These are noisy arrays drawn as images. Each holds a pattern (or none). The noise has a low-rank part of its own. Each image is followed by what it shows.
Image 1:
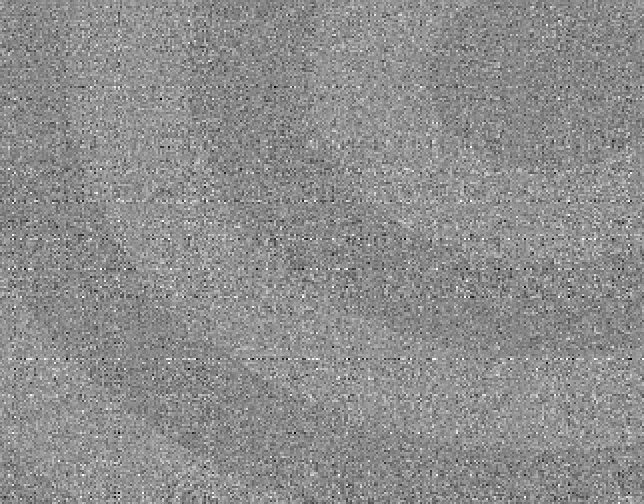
rings round one point
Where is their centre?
top right
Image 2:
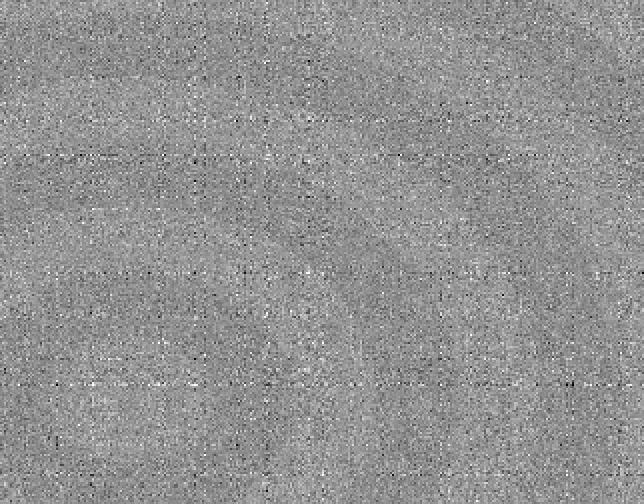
rings round one point
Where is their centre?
bottom left
